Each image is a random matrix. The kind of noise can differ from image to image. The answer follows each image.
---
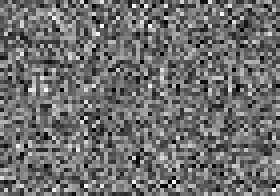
low rank plus noise
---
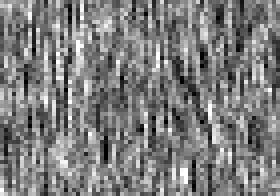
streaked along the columns
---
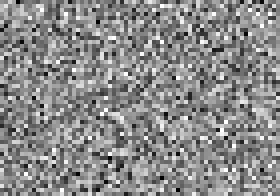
independent entries
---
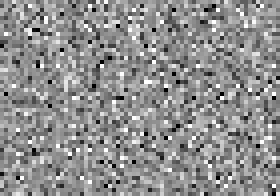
heavy tails
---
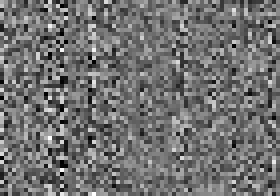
columns of uneven size
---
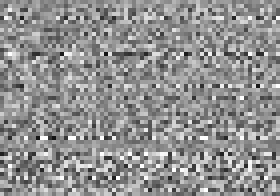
rows of uneven size
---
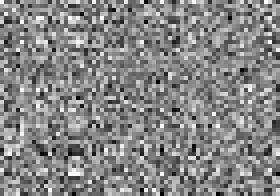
low rank plus noise
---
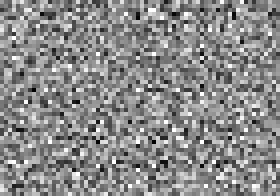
low rank plus noise
